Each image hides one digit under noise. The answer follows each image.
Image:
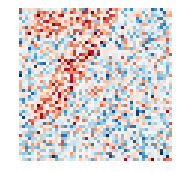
red 7
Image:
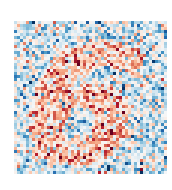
red 6
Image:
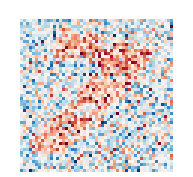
red 7
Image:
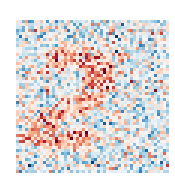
red 2
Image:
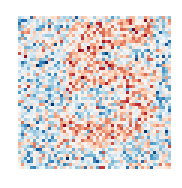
red 5
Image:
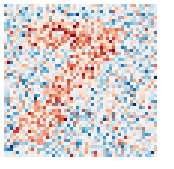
red 7
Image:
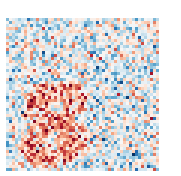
red 8
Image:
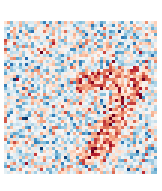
red 7
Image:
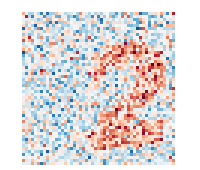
red 2
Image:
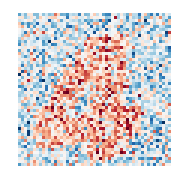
red 4
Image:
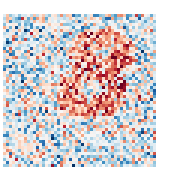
red 8
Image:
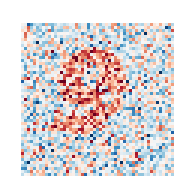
red 9
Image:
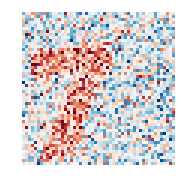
red 7
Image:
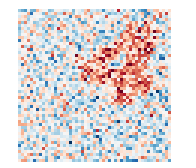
red 4
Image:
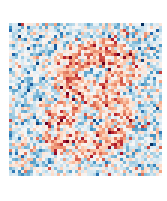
red 8
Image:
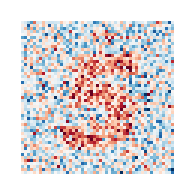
red 5
